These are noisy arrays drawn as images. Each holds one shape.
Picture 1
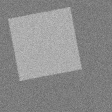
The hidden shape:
square
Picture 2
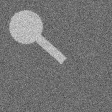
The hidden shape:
lollipop
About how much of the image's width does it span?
half
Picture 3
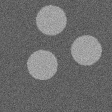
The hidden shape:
three dots
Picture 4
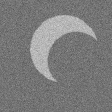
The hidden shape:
crescent
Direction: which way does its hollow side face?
down and right
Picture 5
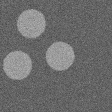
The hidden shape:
three dots
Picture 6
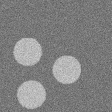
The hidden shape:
three dots
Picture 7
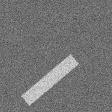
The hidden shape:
bar
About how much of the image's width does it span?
half
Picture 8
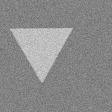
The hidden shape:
triangle
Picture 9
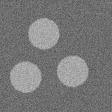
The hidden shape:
three dots
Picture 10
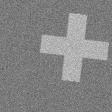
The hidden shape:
cross
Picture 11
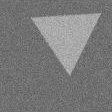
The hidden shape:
triangle
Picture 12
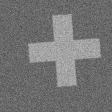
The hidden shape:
cross
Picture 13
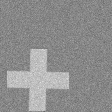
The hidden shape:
cross
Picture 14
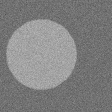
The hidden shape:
disc
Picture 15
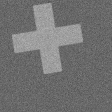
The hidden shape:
cross
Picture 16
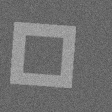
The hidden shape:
square frame
